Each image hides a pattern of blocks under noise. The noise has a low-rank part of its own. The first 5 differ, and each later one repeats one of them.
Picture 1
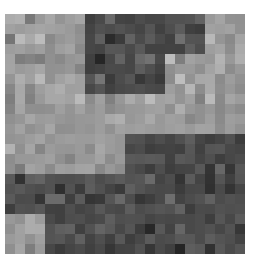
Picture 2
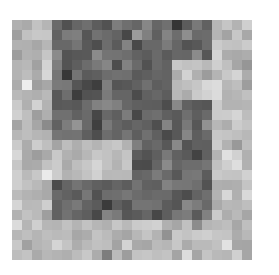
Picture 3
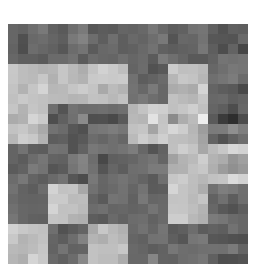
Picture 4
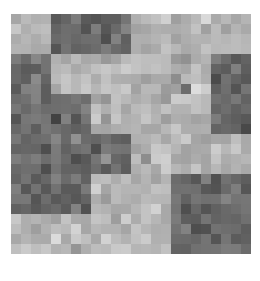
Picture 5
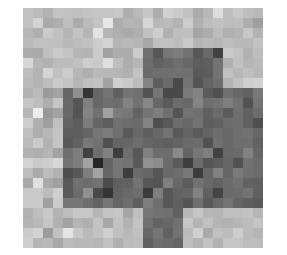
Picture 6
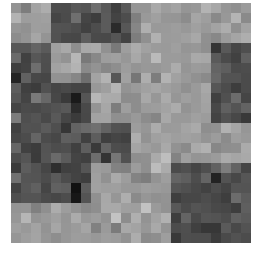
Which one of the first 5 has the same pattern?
4
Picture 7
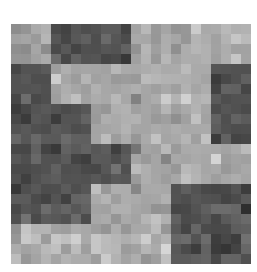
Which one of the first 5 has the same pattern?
4
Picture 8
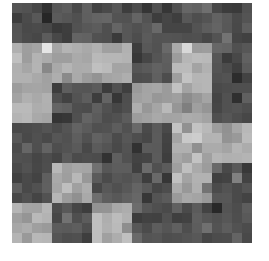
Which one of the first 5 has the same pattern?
3
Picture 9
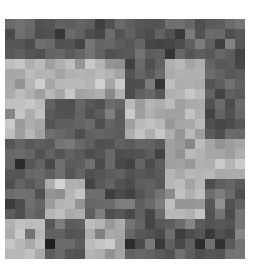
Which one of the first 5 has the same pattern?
3
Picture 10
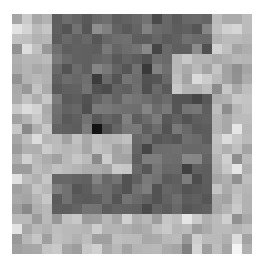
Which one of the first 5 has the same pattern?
2
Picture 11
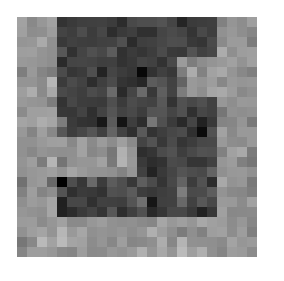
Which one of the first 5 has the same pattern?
2
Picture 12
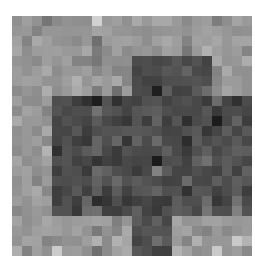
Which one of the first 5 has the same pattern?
5
